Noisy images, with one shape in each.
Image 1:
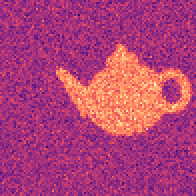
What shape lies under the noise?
teapot
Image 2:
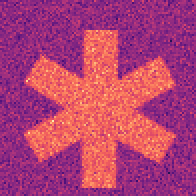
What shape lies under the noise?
asterisk
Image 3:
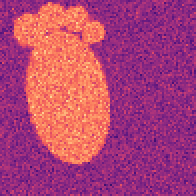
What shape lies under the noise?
footprint
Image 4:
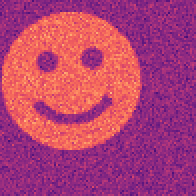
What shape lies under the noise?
smiling face
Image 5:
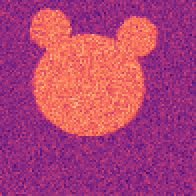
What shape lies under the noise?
bear's head
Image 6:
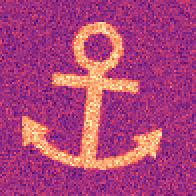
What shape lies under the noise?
anchor
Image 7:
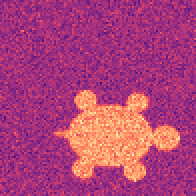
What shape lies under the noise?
turtle
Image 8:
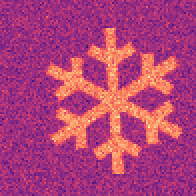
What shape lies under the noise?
snowflake
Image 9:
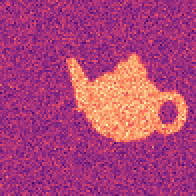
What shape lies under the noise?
teapot
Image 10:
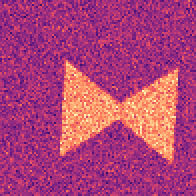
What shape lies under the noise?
bow tie
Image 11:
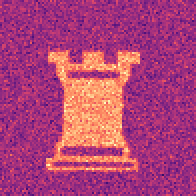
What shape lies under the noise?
chess rook
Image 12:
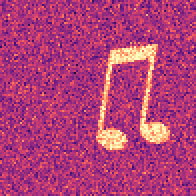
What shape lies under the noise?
pair of musical notes
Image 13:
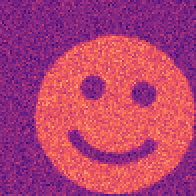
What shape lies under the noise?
smiling face
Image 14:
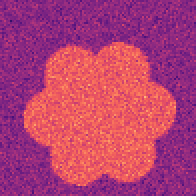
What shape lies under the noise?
flower
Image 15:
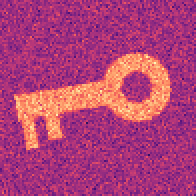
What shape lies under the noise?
key
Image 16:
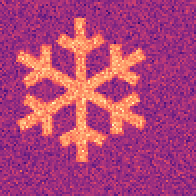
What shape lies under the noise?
snowflake
